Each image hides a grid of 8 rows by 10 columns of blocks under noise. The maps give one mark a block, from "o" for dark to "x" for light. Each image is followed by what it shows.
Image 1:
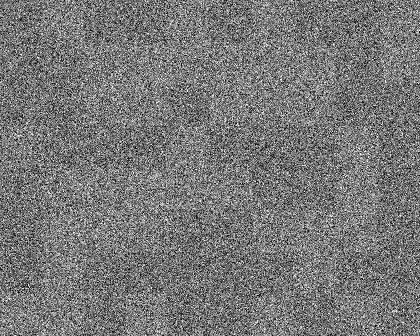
oxooxoxoox
ooxxxxxxox
ooxxoxxxoo
xoooxoooxo
oxxxxxooxo
oxxxooxxxo
oxoooooxoo
xxoxooxoxo
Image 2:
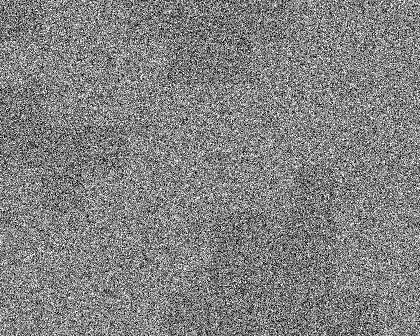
oxxooooxxx
xxxxooxxxx
oxxxxxxxxx
oooxxxxxxx
xoxxxxxoxx
xxxxxoooxx
xxxxxoooxx
xxxxooooox
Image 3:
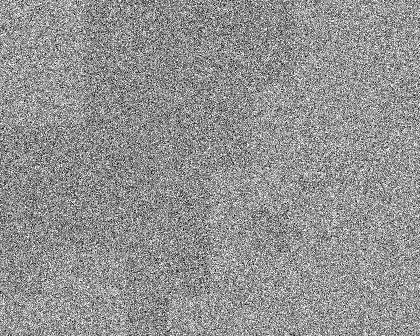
xxoooooxxx
xxoooooxxx
xxooooxxxx
ooooooxxxx
oooooxxxxx
oooooxoxxx
oxxooxxxxx
xxxoxxxxxx
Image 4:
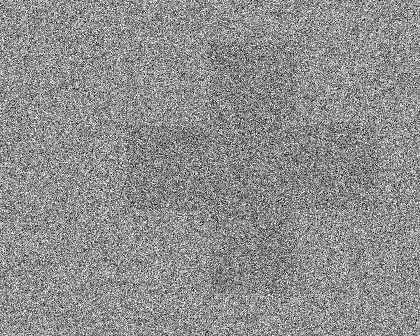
xxxxxxxxxx
xxxxxooxxx
xxxxxooxxx
xxxoooooox
xxxoooooox
xxxxxooxxx
xxxxxooxxx
xxxxxxxxxx
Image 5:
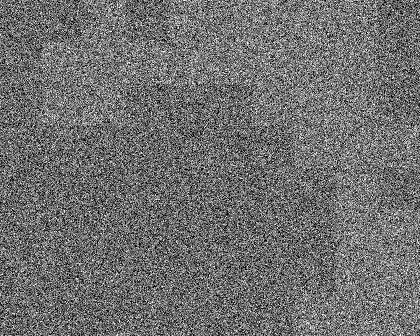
ooxoxxxxxo
oxxxxxxxxo
oxxoooxxxo
oooooooxxx
ooooooooxo
ooooooooxx
ooooooooxx
oooooooxxx
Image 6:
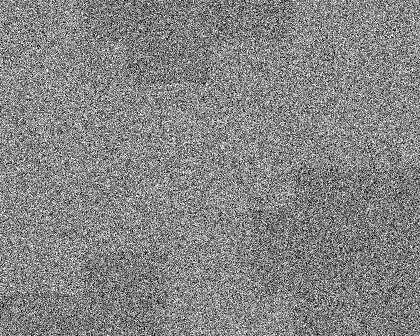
xxoooooxxx
xxxooxxxxx
xxxxxxxxxx
xxxxxxxxxx
xxxxxxxooo
xxxxxxoooo
xxooxxoooo
ooooxxxooo
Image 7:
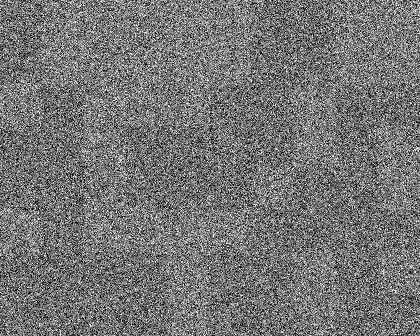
oxxxxxooxx
oxxxxxooxx
xoxxxooxoo
ooxooooxox
ooxoooxoox
xoxxxxoooo
ooooxooxox
ooooxooxoo
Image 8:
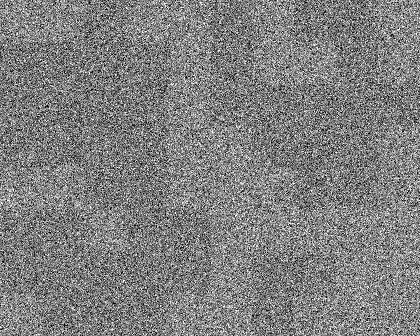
xxoxxoxoox
ooooxoxxox
ooooxooooo
ooooxxooox
xxooxxxoox
ooxooxxxxx
oooooxooxx
xoooxxoxxx
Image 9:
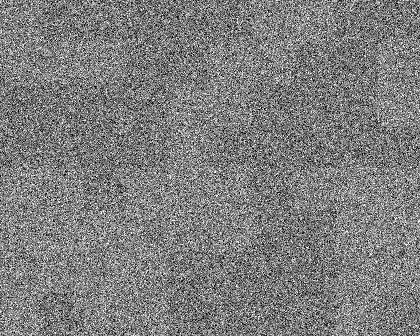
xoooooxxoo
xxxooxxoox
ooooxxooox
ooooxooooo
xxoxxxoxxx
xxxxxxooxx
xxxxooooxx
xoxxooooxo
